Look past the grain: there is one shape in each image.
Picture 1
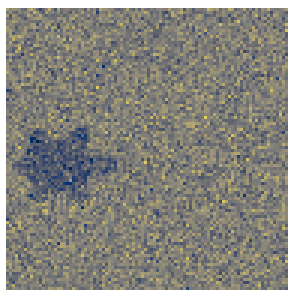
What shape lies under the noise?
turtle
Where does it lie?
middle left
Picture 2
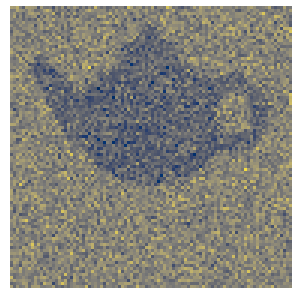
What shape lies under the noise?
teapot
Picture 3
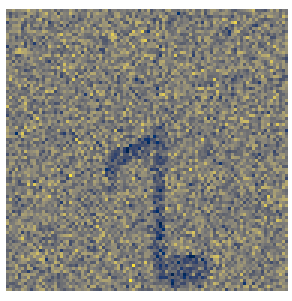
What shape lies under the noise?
musical note
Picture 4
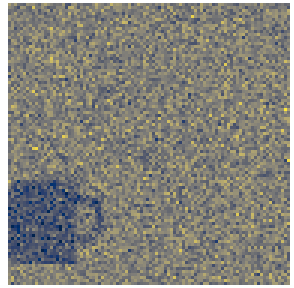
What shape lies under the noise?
cup
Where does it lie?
bottom left
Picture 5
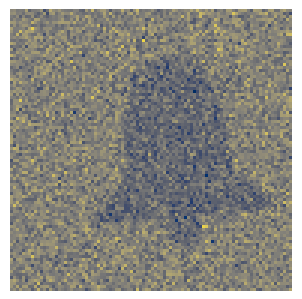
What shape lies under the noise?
bell
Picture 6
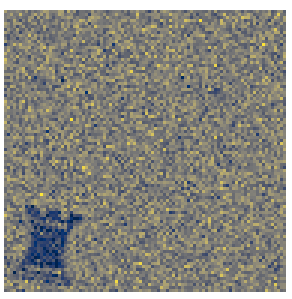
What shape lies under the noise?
chess rook
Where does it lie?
bottom left
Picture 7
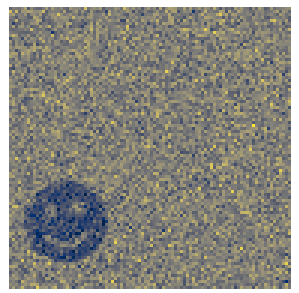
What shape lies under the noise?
smiling face
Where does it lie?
bottom left
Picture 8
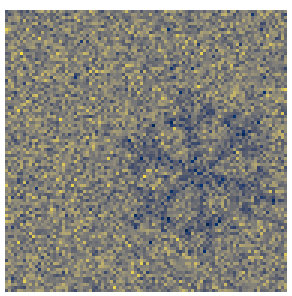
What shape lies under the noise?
snowflake
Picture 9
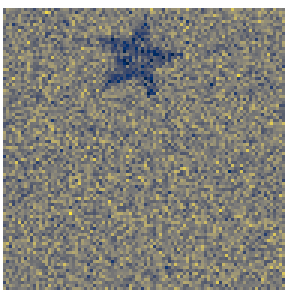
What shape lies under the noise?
star
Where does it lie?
top middle
